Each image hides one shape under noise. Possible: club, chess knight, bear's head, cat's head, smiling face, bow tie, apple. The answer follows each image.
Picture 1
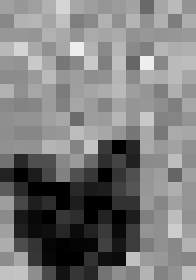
bear's head
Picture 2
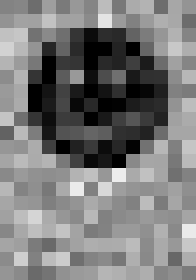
smiling face
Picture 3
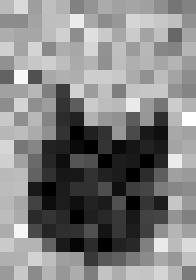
cat's head
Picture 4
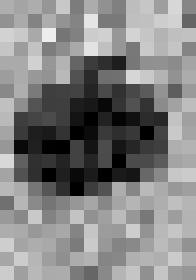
apple
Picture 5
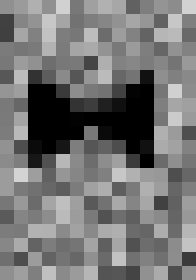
bow tie
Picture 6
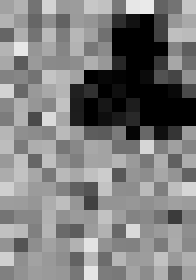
club
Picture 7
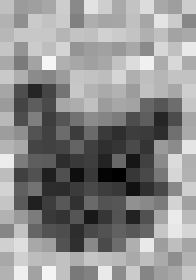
bear's head
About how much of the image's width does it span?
nearly all
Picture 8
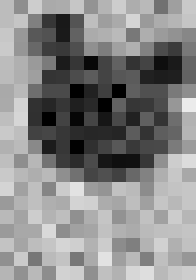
bear's head
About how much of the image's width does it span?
nearly all
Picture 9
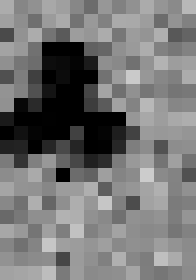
club
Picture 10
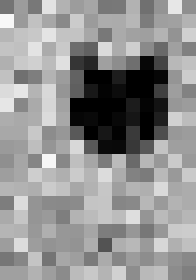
cat's head
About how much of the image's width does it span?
half
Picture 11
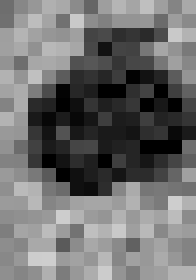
apple
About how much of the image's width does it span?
nearly all
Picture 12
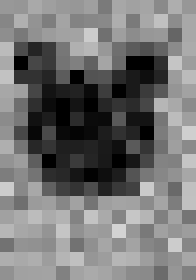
bear's head
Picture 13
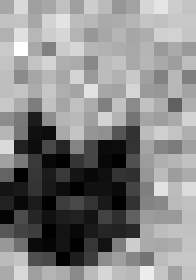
cat's head
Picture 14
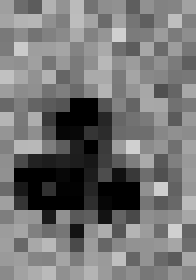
club
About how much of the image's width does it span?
two thirds
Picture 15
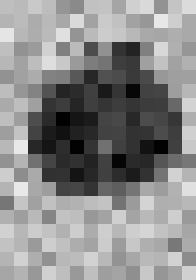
apple
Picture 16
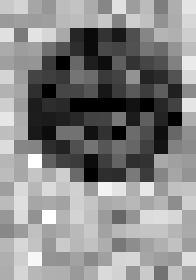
smiling face
